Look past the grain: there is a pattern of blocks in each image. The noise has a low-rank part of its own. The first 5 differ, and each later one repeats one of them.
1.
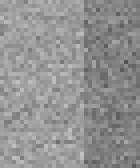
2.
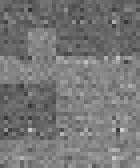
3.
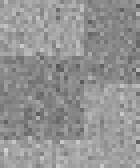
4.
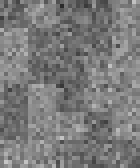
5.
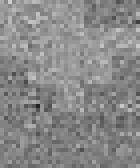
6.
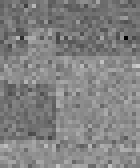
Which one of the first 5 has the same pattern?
2
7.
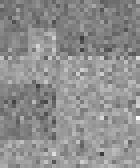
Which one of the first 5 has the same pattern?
2
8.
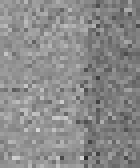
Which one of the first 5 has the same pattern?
1
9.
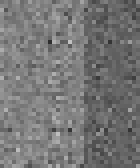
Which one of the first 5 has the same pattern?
1
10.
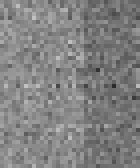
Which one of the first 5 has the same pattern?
1
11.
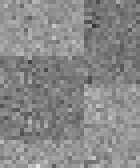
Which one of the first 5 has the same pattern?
3
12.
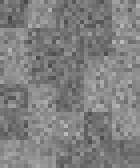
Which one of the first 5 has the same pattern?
4
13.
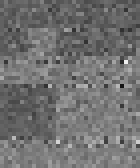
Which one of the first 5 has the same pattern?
2
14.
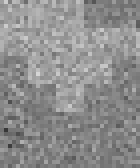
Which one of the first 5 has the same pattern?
5
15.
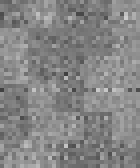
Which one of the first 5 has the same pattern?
4
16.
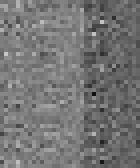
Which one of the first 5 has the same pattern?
1
